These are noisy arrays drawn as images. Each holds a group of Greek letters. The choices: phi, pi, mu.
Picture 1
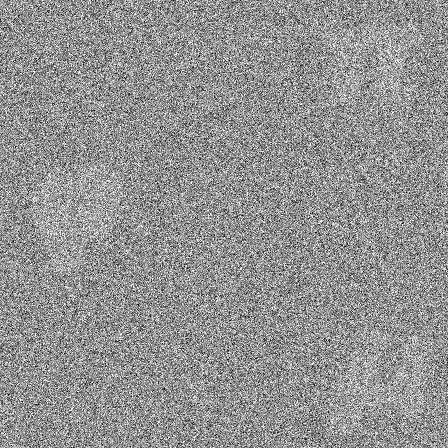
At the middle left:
phi
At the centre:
nothing
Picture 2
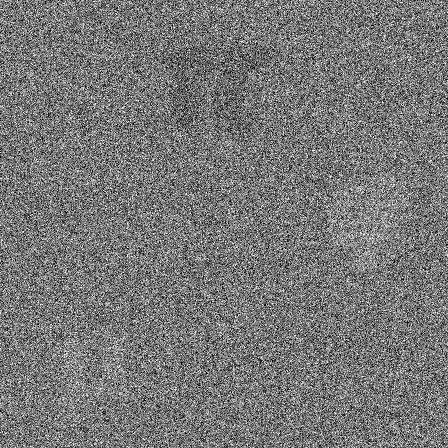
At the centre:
nothing
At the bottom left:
mu
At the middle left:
nothing
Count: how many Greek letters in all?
3
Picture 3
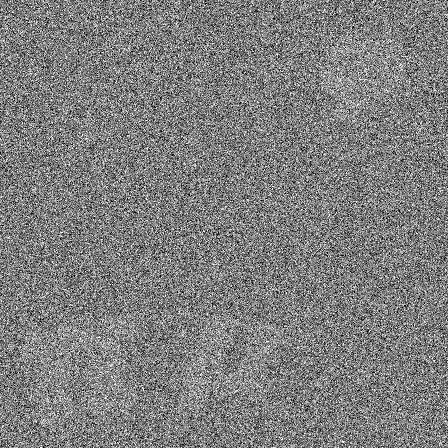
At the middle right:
nothing
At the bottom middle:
mu
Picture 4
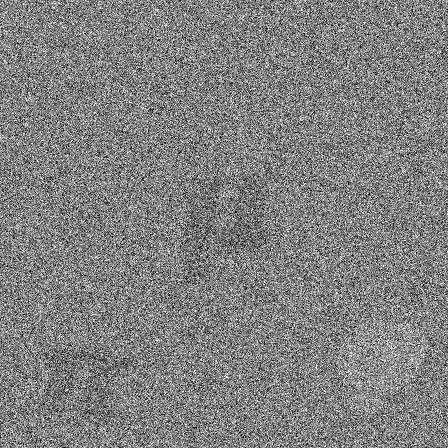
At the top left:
nothing
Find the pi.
bottom left
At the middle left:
nothing
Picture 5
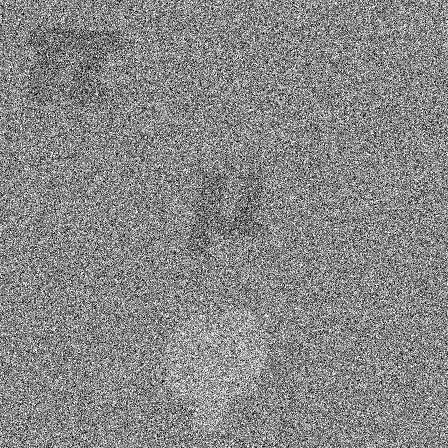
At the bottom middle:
phi
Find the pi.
top left
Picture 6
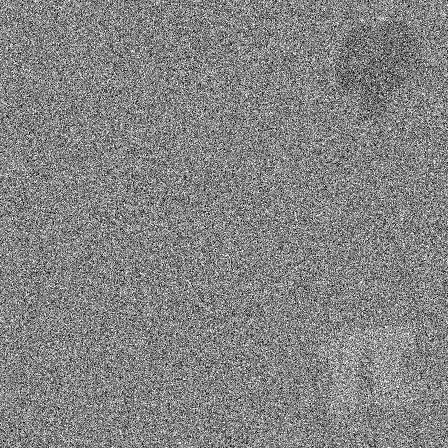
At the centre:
nothing
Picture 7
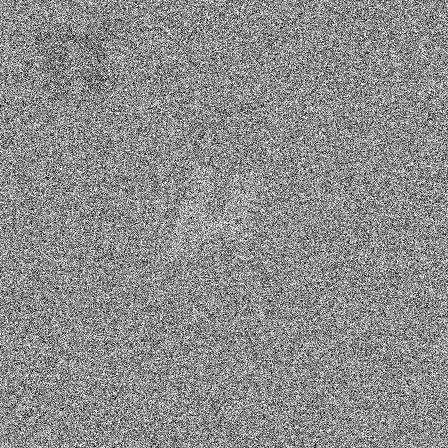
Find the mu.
centre
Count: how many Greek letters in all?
2
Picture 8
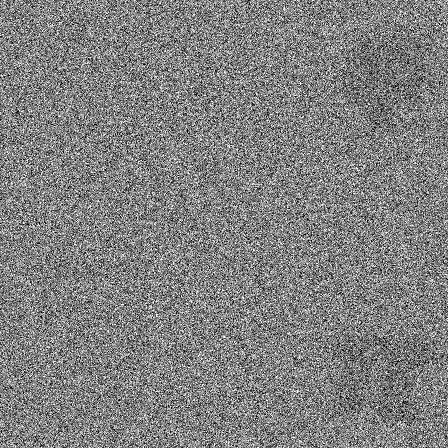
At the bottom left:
nothing
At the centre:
nothing
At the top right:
phi
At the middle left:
nothing
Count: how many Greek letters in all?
2
